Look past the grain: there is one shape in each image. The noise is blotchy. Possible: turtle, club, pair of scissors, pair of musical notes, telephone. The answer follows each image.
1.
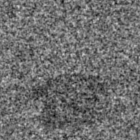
telephone
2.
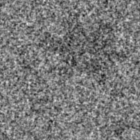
turtle
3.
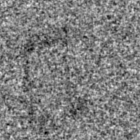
pair of musical notes
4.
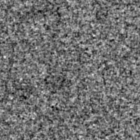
pair of musical notes
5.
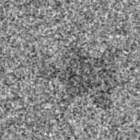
turtle
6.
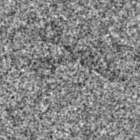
pair of scissors
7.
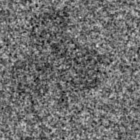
club
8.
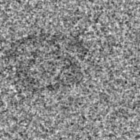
telephone
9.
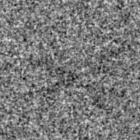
pair of scissors
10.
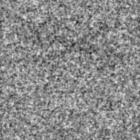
pair of scissors
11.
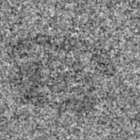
telephone
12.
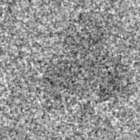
club
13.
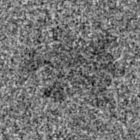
turtle
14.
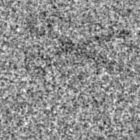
pair of scissors
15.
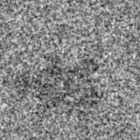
turtle
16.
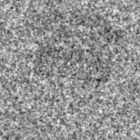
telephone
